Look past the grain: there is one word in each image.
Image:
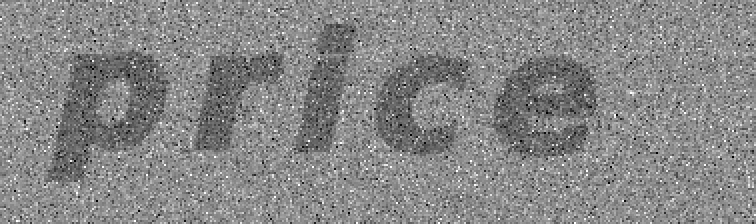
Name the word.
price
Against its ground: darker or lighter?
darker
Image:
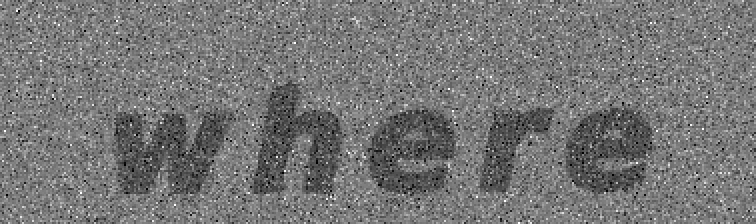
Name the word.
where
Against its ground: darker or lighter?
darker
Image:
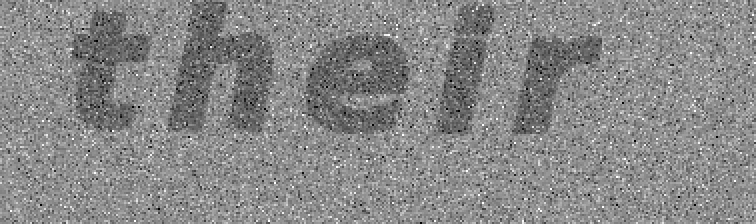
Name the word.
their
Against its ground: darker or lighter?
darker
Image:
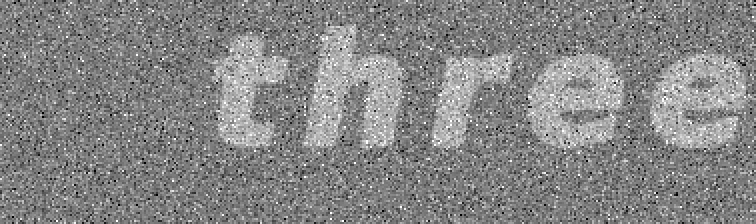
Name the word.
three
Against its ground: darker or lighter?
lighter
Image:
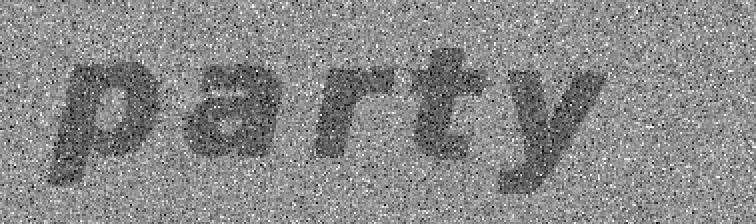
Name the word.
party
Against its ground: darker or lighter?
darker
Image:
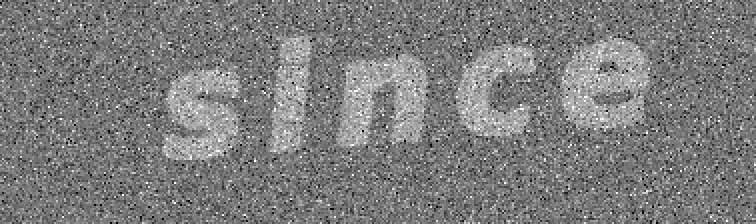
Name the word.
since
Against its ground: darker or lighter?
lighter
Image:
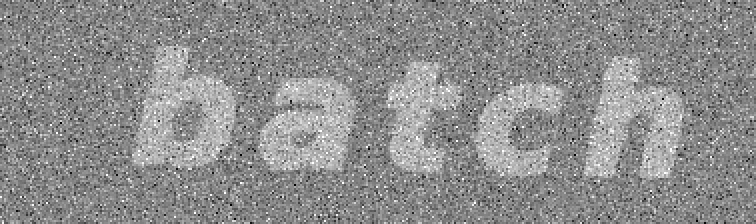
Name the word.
batch
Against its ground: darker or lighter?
lighter
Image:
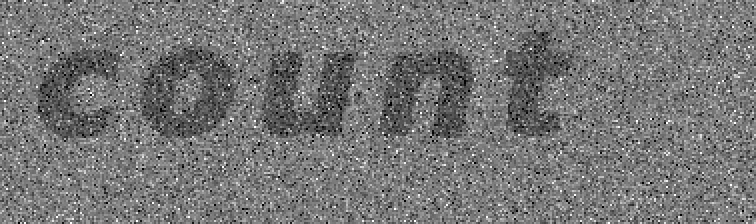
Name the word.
count
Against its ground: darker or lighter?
darker
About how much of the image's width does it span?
two thirds
